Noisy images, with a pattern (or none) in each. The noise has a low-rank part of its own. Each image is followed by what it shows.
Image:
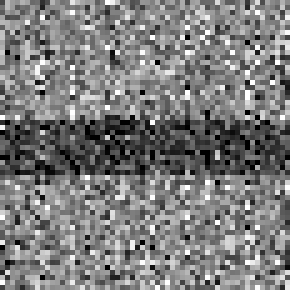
one horizontal stripe
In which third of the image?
middle
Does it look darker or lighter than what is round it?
darker
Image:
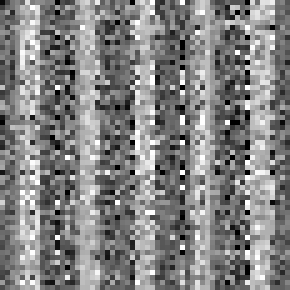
vertical stripes
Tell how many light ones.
5
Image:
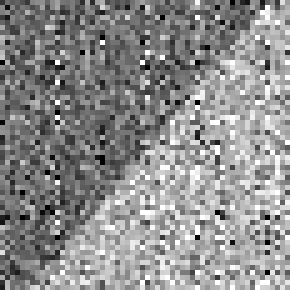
a sharp edge
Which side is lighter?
bottom right
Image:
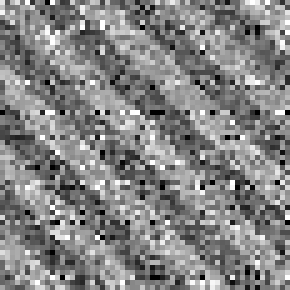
diagonal stripes
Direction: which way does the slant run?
top left to bottom right
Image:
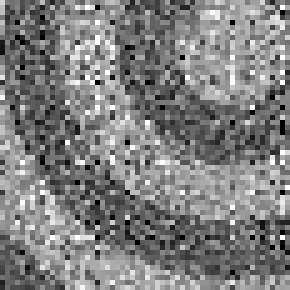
rings round one point
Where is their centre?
top right
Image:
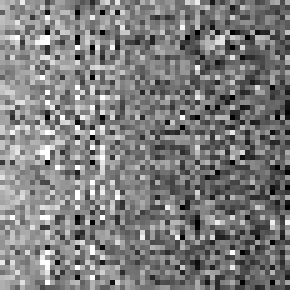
a smooth slope
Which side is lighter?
left
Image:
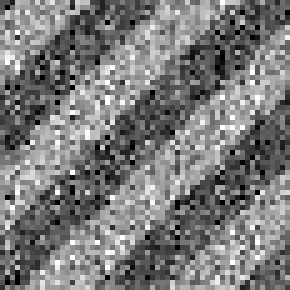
diagonal stripes
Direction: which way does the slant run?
bottom left to top right
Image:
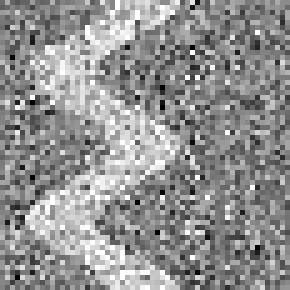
a wavy band
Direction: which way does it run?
top to bottom
